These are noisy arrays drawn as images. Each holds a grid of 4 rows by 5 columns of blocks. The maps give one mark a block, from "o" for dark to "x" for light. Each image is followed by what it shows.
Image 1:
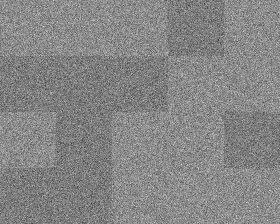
x x x o x
o o o x x
x o x x o
o o x x x
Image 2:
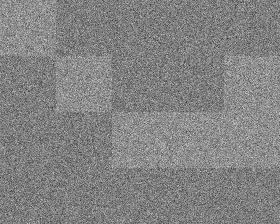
x o o o o
o x o o x
o o x x x
o o o o o
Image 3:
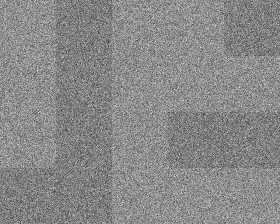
x o x x o
x o x x x
x o x o o
o o x x x
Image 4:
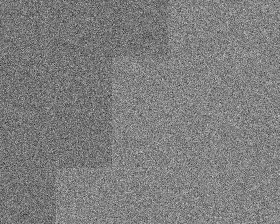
o o o x x
o o x x x
o o x x x
o x x x x
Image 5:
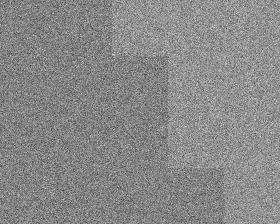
o o x x x
o o o x x
o o o x x
o o o o x
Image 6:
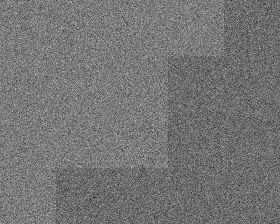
x x x x o
x x x o o
x x x o o
x o o o o
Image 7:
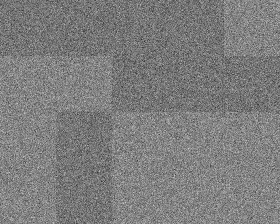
o o o o x
x x o o o
x o x x x
x o x x x
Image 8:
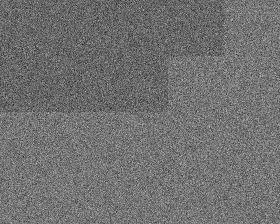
o o o o x
o o o x x
x x x x x
x x x x x
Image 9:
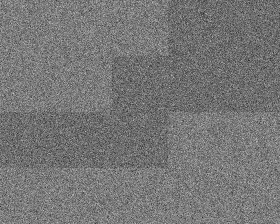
x x x o o
x x o o o
o o o x x
x x x x x
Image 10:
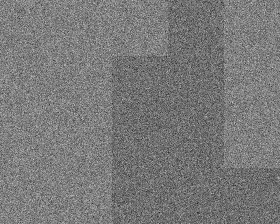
x x x o x
x x o o x
x x o o x
x x o o o
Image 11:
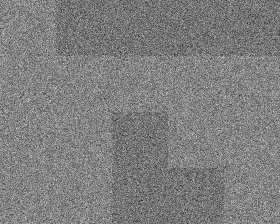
x o o o o
x x x x x
x x o x x
x x o o x
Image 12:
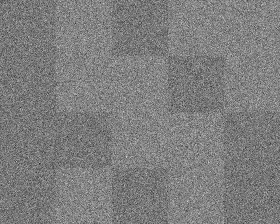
o x o x x
o x x o x
o o x x o
o x o x o
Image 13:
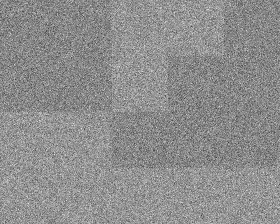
o o x x o
o o x o o
x x o o o
x x x x x
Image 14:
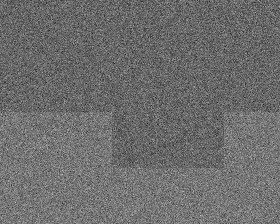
o o o o o
o o o o o
x x o o x
x x x x x
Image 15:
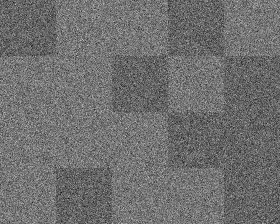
o x x o x
x x o x o
x x x o o
x o x x o
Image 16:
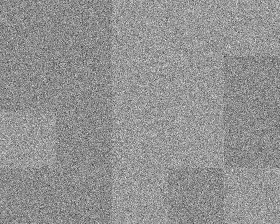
o o x x x
o o x x o
x o x x o
o o x o x
